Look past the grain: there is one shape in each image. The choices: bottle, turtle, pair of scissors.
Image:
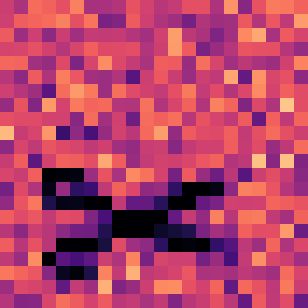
dark pair of scissors
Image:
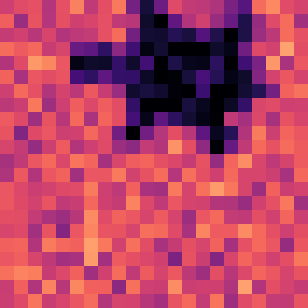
dark turtle
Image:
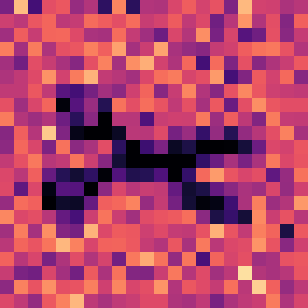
dark pair of scissors
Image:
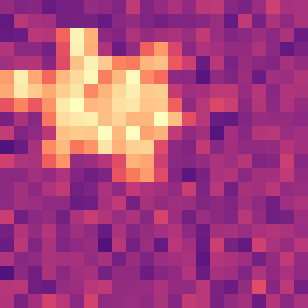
light turtle
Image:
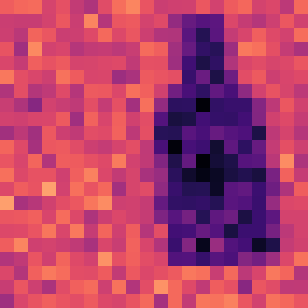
dark bottle
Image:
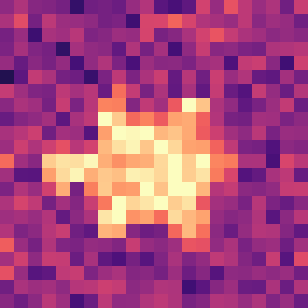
light turtle
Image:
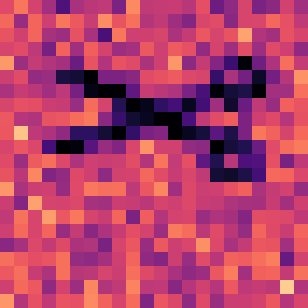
dark pair of scissors
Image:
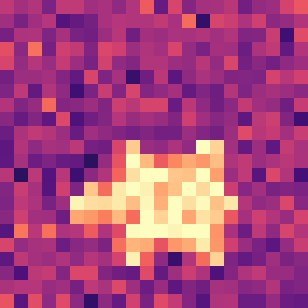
light turtle
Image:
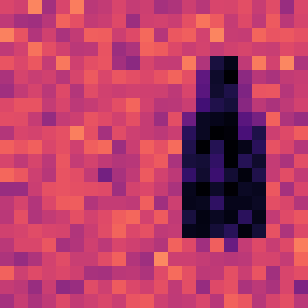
dark bottle
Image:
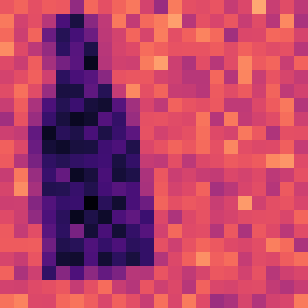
dark bottle
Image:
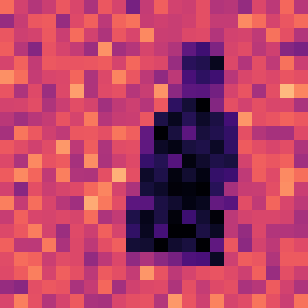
dark bottle
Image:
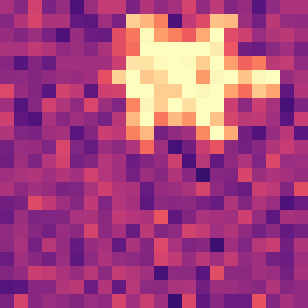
light turtle
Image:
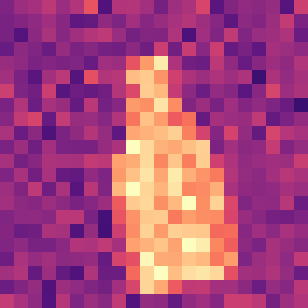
light bottle
